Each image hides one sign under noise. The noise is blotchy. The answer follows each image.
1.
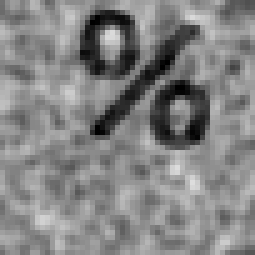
percent sign
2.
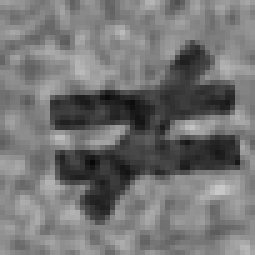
not-equal sign
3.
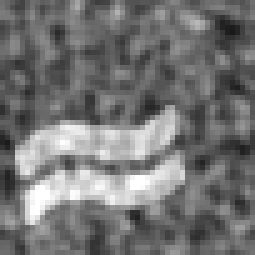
approximately sign
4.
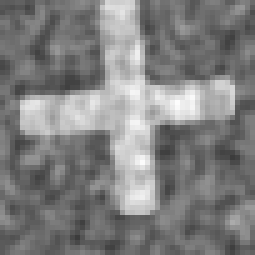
plus sign
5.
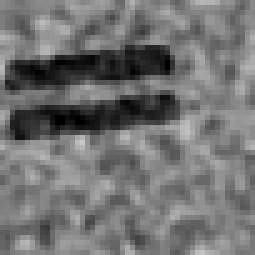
equals sign
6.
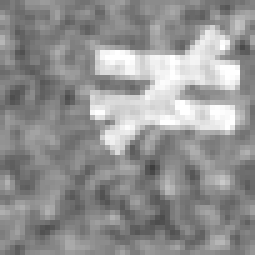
not-equal sign
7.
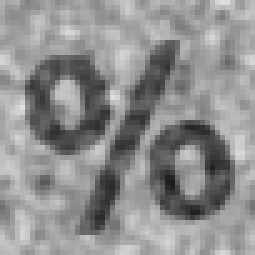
percent sign
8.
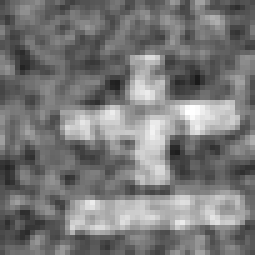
plus-minus sign
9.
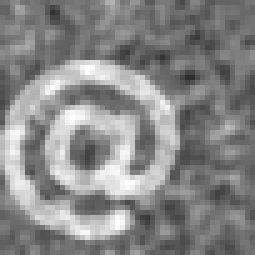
at sign
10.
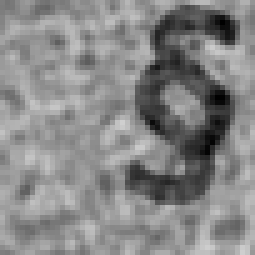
section sign
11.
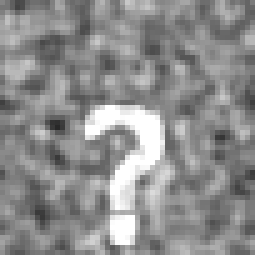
question mark
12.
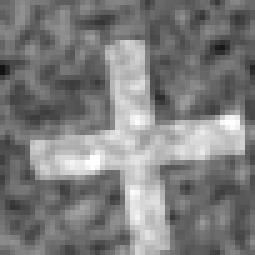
plus sign
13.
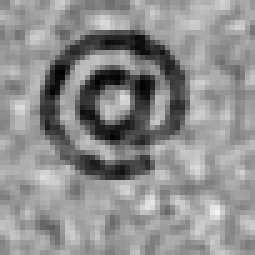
at sign
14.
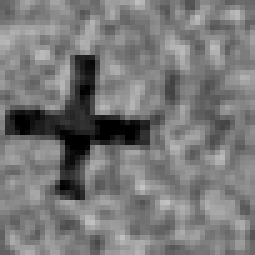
plus sign
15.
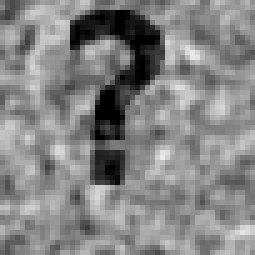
question mark
